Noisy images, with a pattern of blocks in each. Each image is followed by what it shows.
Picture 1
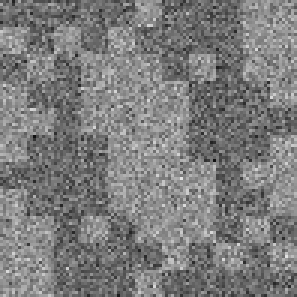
the same after a half turn
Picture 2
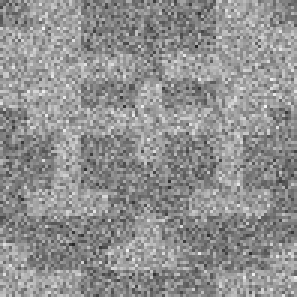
left and right mirror each other
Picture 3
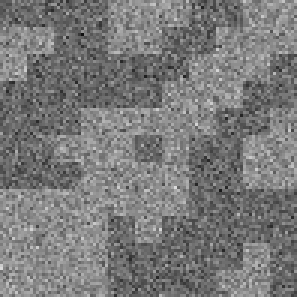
mirrored about the diagonal from the bottom left
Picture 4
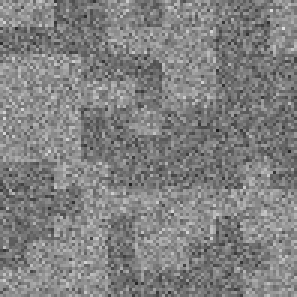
no symmetry
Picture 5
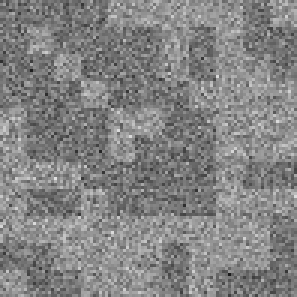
mirrored about the diagonal from the top left
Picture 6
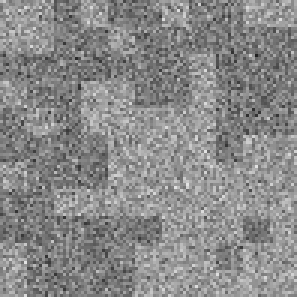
mirrored about the diagonal from the top left
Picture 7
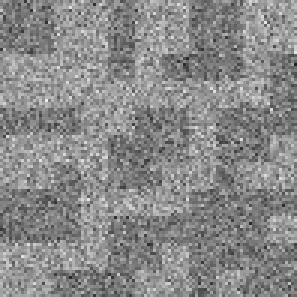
mirrored about the diagonal from the top left
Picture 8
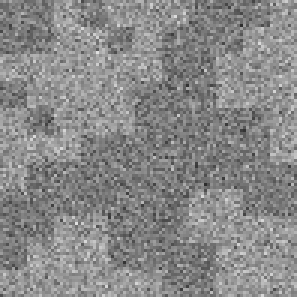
mirrored about the diagonal from the top left
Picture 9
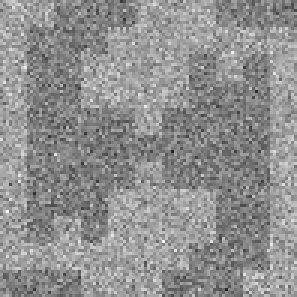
the same after a half turn
